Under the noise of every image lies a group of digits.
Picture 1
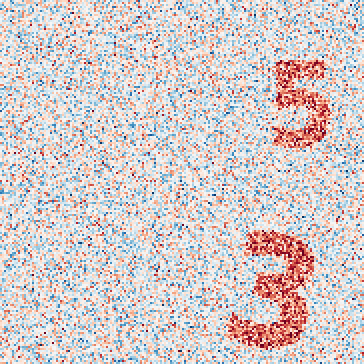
top right: 5; bottom right: 3
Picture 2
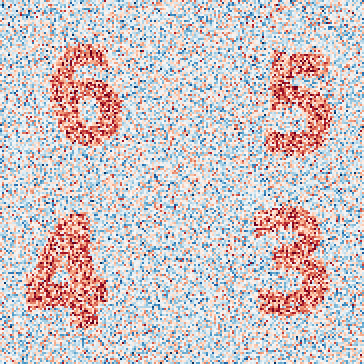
top left: 6; top right: 5; bottom left: 4; bottom right: 3
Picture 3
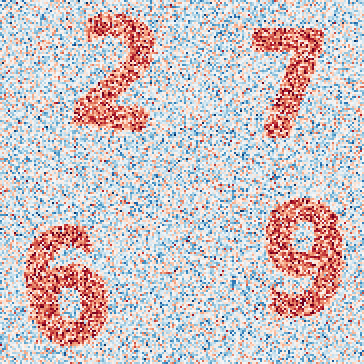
top left: 2; top right: 7; bottom left: 6; bottom right: 9
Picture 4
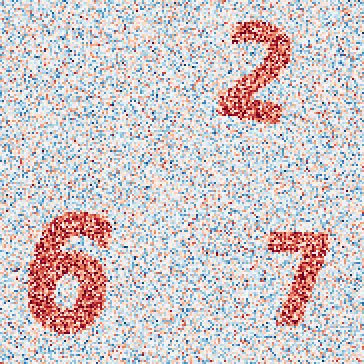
top right: 2; bottom left: 6; bottom right: 7
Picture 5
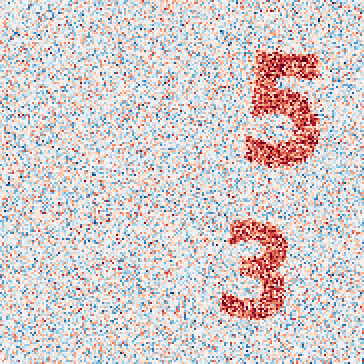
top right: 5; bottom right: 3
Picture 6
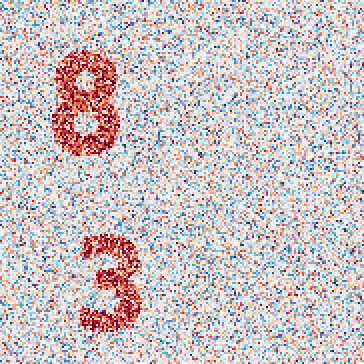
top left: 8; bottom left: 3
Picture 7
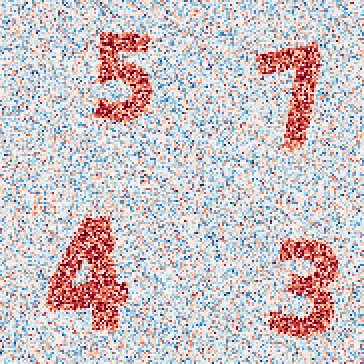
top left: 5; top right: 7; bottom left: 4; bottom right: 3
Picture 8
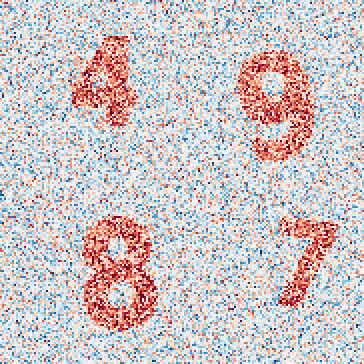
top left: 4; top right: 9; bottom left: 8; bottom right: 7
